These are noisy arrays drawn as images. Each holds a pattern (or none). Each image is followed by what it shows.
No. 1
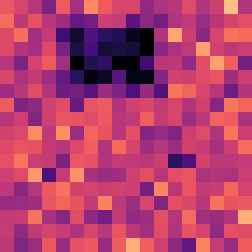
one block
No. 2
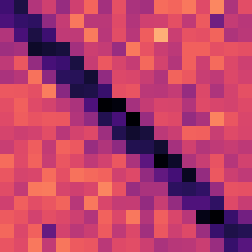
a diagonal band
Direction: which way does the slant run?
top left to bottom right
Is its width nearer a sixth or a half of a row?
a sixth
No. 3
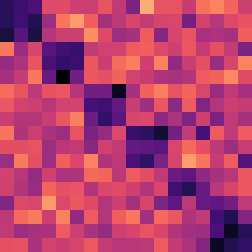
blocks along the diagonal
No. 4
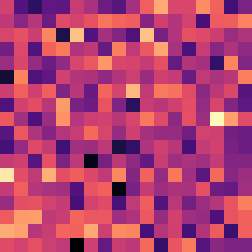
only noise
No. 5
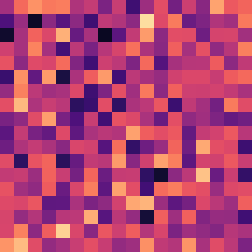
only noise
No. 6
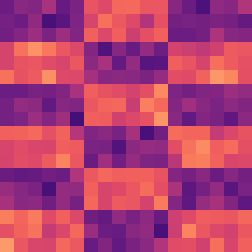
a checkerboard
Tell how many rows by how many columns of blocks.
6 by 3
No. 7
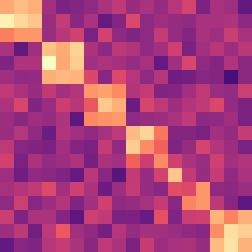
blocks along the diagonal
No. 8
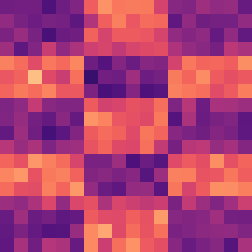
a checkerboard
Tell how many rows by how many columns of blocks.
5 by 3
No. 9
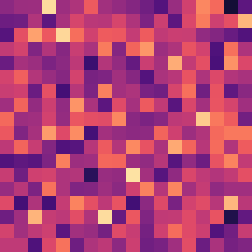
only noise
